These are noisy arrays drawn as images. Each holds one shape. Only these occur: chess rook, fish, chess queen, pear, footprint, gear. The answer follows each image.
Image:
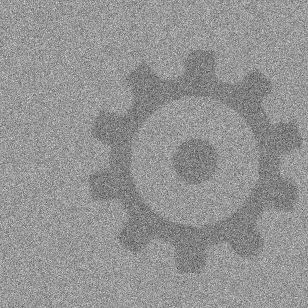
gear
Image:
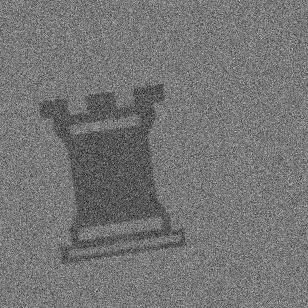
chess rook
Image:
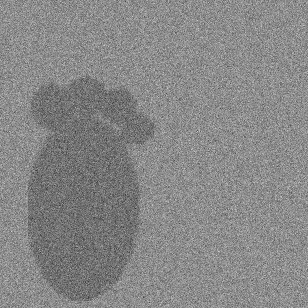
footprint
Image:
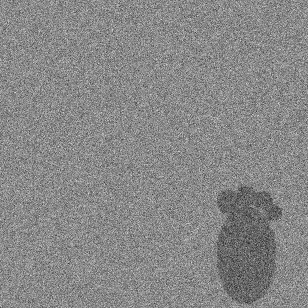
footprint
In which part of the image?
bottom right
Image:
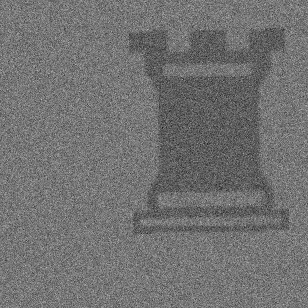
chess rook
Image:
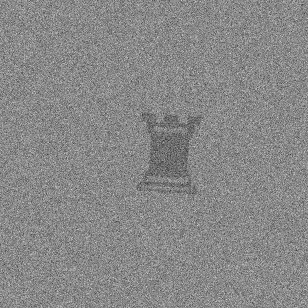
chess rook
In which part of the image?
centre
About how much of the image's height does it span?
a quarter
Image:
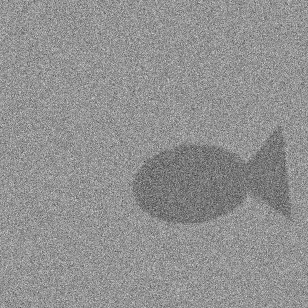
fish
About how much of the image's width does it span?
half
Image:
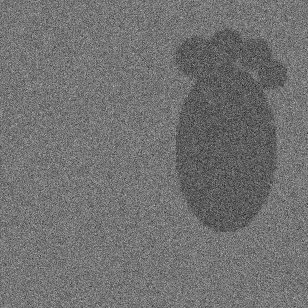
footprint
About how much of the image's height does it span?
two thirds
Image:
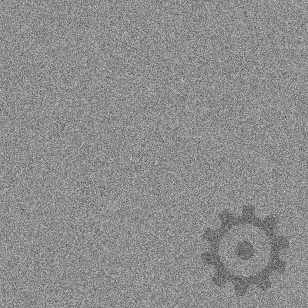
gear
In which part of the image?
bottom right
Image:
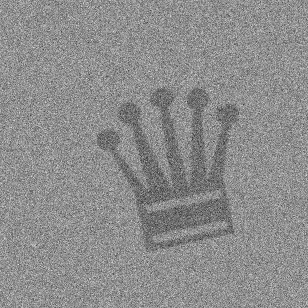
chess queen
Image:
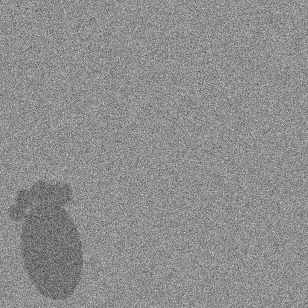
footprint
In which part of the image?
bottom left
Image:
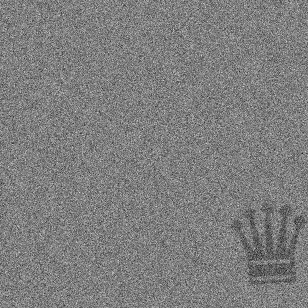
chess queen
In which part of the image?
bottom right
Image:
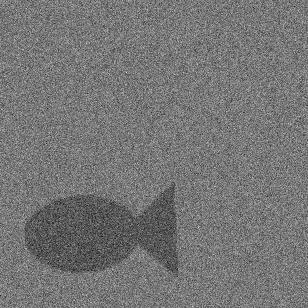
fish
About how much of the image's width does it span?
half
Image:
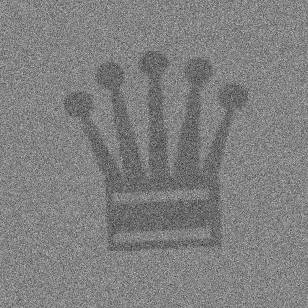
chess queen
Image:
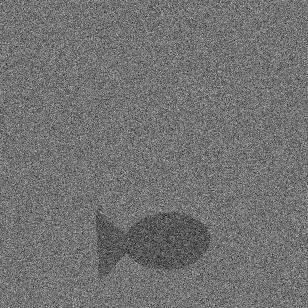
fish
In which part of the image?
bottom middle
